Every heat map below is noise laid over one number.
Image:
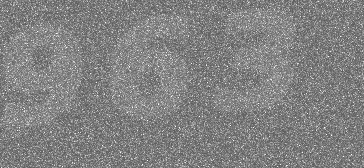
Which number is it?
963
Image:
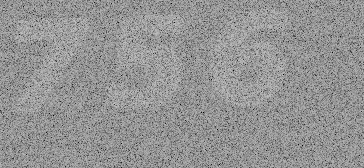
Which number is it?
756
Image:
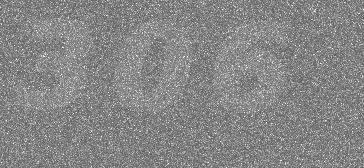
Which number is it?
306
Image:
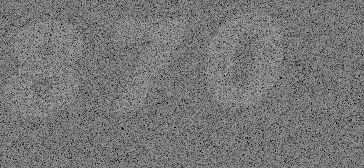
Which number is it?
870
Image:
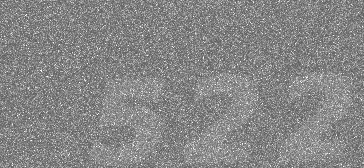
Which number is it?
522
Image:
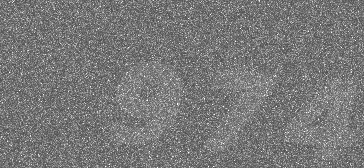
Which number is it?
974
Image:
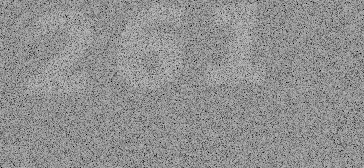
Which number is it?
261
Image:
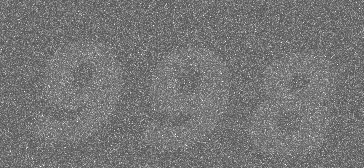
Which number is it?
998
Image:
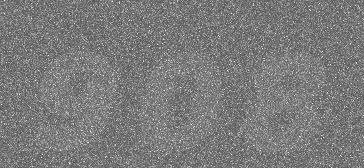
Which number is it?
908
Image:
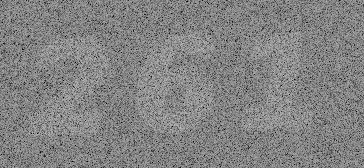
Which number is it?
261
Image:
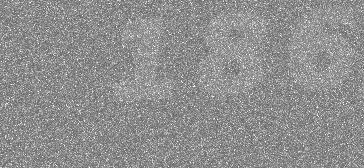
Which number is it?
186
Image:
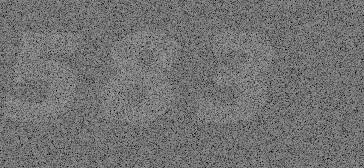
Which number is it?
583
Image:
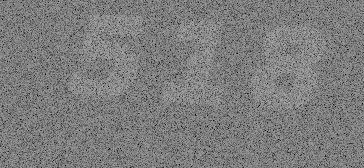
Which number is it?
518
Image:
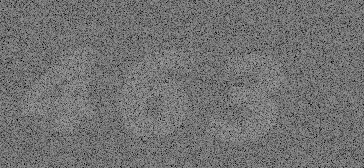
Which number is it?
463
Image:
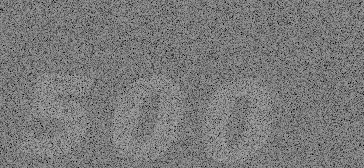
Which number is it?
500
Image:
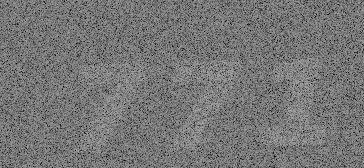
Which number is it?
771
